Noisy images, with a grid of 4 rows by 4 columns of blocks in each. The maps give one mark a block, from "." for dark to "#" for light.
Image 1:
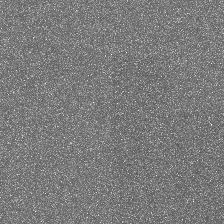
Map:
####
##.#
##..
##..
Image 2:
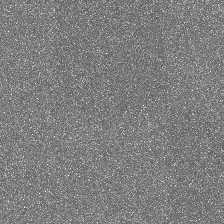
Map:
#..#
#..#
###.
###.
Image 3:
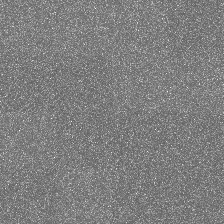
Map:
###.
..##
#...
.#..
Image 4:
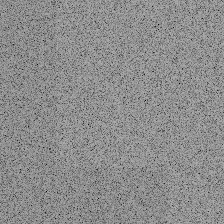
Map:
.###
.###
.###
...#
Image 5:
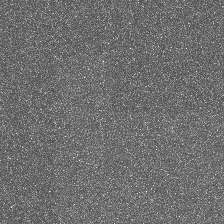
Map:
....
.#..
.###
.###
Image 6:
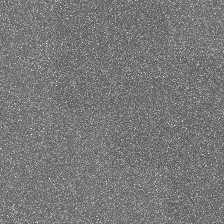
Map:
#..#
#...
##..
###.
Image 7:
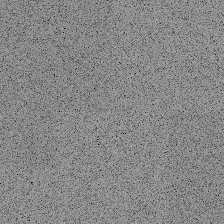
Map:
..##
..##
.##.
###.
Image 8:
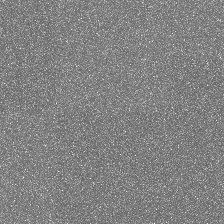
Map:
.###
.##.
#...
#...
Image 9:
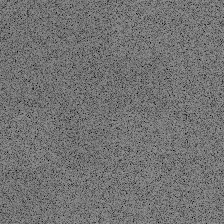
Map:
..##
...#
#.##
.###
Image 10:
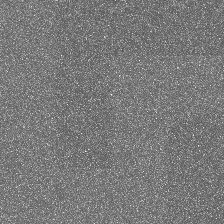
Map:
#...
#.##
#.#.
###.
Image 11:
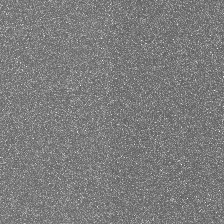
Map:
##..
##..
##..
##..
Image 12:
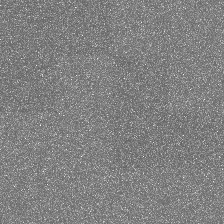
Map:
..##
.#.#
##..
####
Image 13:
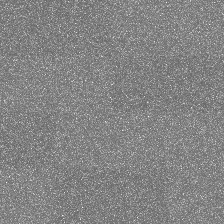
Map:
..##
##..
.###
#..#
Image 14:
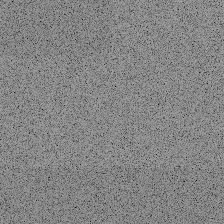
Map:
..##
####
####
....
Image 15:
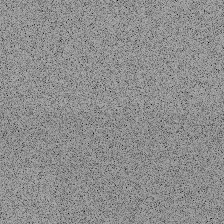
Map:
####
####
....
#...
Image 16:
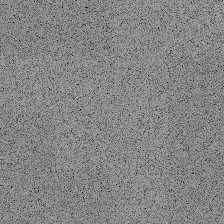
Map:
..##
###.
.##.
..#.
